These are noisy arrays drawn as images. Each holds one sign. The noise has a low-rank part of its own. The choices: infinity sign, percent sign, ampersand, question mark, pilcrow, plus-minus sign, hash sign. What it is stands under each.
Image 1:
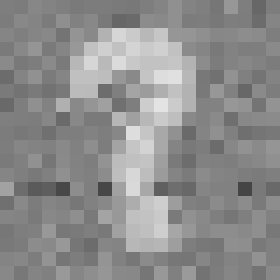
question mark
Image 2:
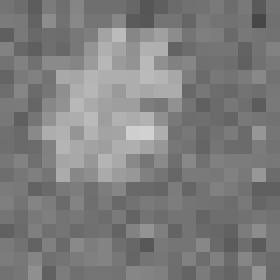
hash sign
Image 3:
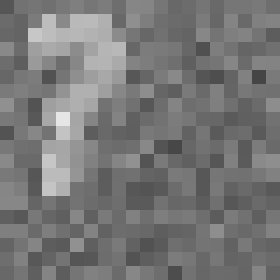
question mark
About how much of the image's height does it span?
two thirds
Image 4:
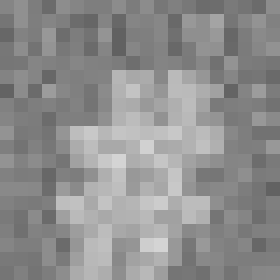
hash sign
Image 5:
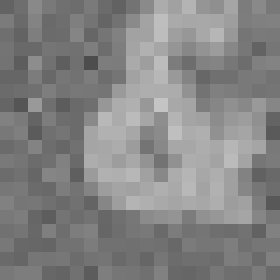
ampersand
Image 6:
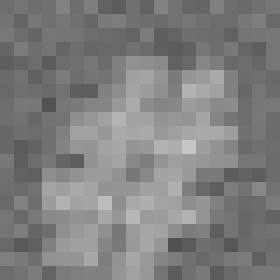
hash sign
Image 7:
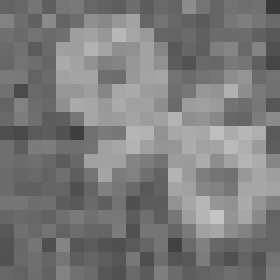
percent sign
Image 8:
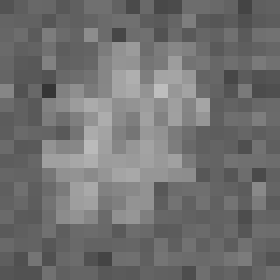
hash sign
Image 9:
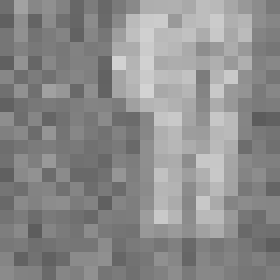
pilcrow
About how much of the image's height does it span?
nearly all
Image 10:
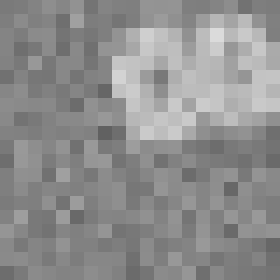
infinity sign
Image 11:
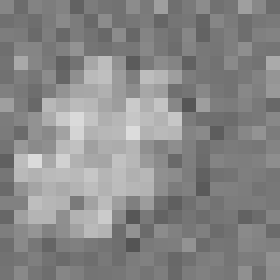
hash sign
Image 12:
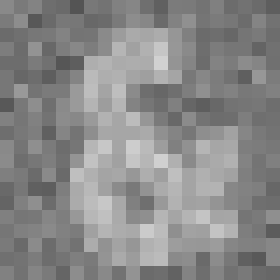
ampersand
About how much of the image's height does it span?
nearly all
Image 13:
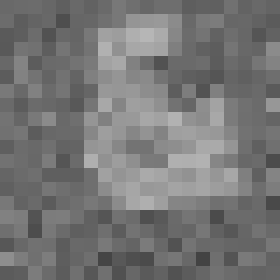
ampersand
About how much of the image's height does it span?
two thirds
